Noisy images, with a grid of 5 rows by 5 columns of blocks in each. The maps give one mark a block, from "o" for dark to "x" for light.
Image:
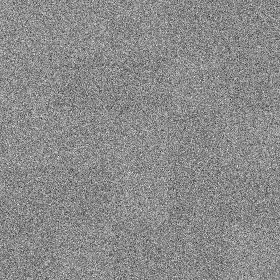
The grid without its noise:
x x x o o
x o o x o
x x x o x
o o x o o
o x o o x
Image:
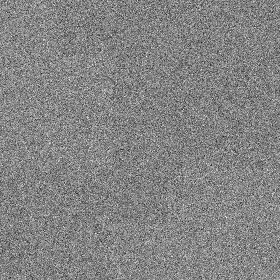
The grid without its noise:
x o o o o
x x o o o
x x o o o
o o o x x
o o x x x
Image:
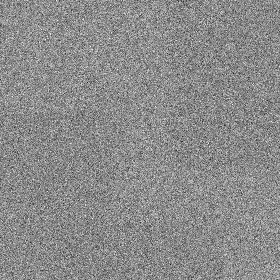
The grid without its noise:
x x x o o
x x x o o
o o x o o
o o x x x
o o o o x
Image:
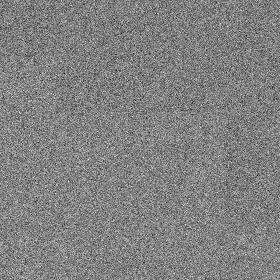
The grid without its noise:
o o o o o
x o o o o
x x x x o
x x x x o
x x x x x
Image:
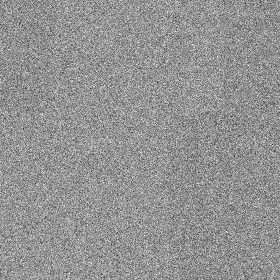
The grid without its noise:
o x x x o
o x x x o
x x x o o
x x x o o
x x x o o
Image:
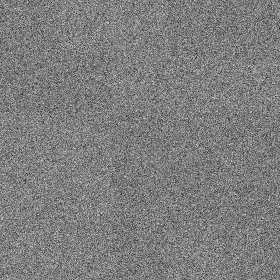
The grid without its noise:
o x x o o
o o x x x
x x o o o
x x o o o
x x o x o
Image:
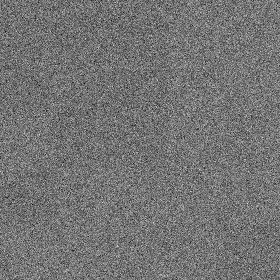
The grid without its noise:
o o o x x
o o o x x
x o o x x
o x x x x
x x x x o
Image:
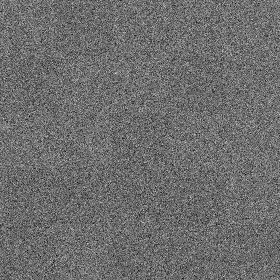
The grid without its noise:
x o x x x
o x x o x
x x o x x
o o o o x
o x o o o
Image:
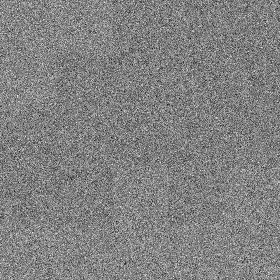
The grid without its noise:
x x o o o
x o o o o
o o o o o
o o x o x
x x x x x
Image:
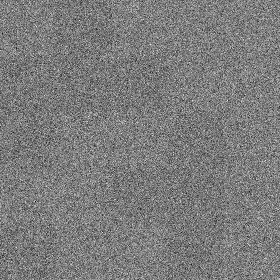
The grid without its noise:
x o x x x
o o o x x
o x x o x
x x o o x
o x x o x
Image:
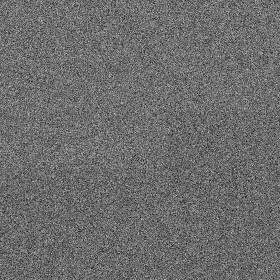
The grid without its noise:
x x x x x
x x x x x
x x x o o
o o o o o
o o o o o
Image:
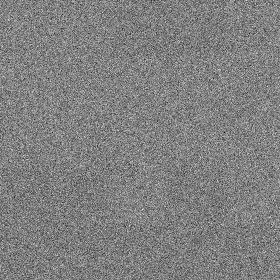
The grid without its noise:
x x o o x
x x x x x
x x x x x
o o x o x
o o o o o
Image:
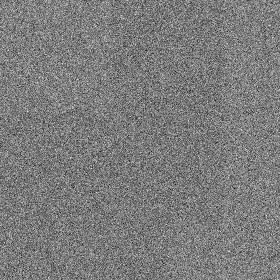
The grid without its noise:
x x o o x
x x o o x
o o o o x
o o o o x
o o o x x
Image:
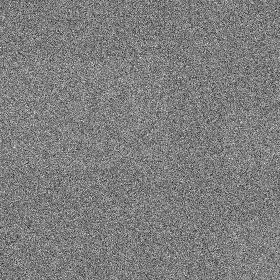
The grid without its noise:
o o o o o
x x x o o
x x x o x
o o o o o
o o o o x
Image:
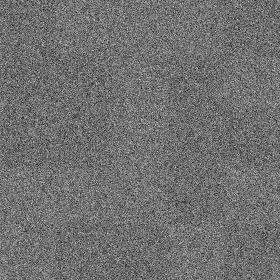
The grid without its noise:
o x x x o
o o x o x
o o x o o
x x x o x
x o o x o
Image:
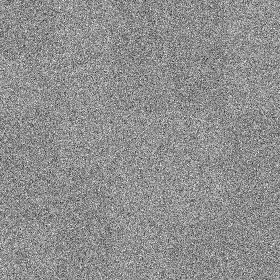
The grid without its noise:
o x o o x
x x o o x
o x x x o
o o x x o
x o x o o
